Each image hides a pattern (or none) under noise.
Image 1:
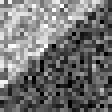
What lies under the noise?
a sharp edge
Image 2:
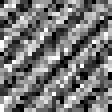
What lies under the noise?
diagonal stripes
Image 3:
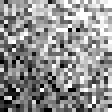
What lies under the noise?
a smooth slope
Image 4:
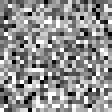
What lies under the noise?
only noise
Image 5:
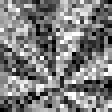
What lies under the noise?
spokes from one point
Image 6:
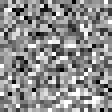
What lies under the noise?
only noise
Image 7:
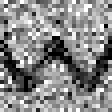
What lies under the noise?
a wavy band
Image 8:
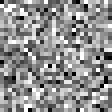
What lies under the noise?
only noise
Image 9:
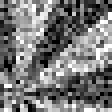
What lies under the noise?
spokes from one point
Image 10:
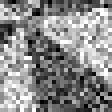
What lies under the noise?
spokes from one point
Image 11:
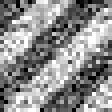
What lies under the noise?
diagonal stripes
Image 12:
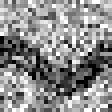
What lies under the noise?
a wavy band
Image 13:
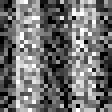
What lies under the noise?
vertical stripes
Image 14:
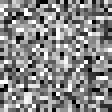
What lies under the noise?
only noise
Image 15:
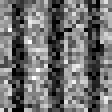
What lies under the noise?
vertical stripes
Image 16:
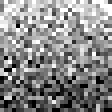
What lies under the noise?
a smooth slope
